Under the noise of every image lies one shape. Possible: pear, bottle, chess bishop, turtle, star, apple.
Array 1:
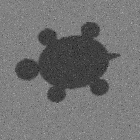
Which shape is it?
turtle
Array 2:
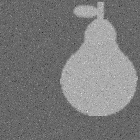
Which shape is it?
pear
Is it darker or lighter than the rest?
lighter
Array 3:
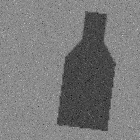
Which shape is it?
bottle
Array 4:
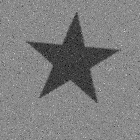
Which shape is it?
star
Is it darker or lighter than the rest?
darker
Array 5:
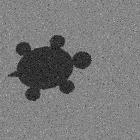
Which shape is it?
turtle
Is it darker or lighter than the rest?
darker
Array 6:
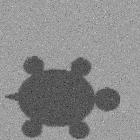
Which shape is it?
turtle
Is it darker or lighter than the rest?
darker
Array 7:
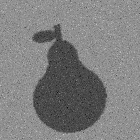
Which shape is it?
pear
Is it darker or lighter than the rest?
darker
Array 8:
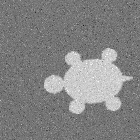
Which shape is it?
turtle
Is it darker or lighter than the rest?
lighter
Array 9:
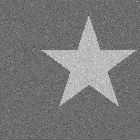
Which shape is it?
star
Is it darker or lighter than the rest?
lighter
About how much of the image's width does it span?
two thirds
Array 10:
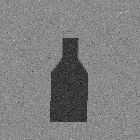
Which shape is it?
bottle
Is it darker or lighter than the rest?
darker
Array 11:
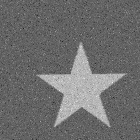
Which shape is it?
star
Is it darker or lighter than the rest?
lighter
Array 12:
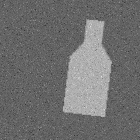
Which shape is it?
bottle
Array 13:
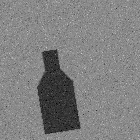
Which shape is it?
bottle
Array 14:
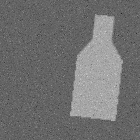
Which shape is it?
bottle
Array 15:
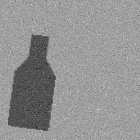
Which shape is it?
bottle
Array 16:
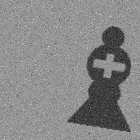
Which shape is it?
chess bishop
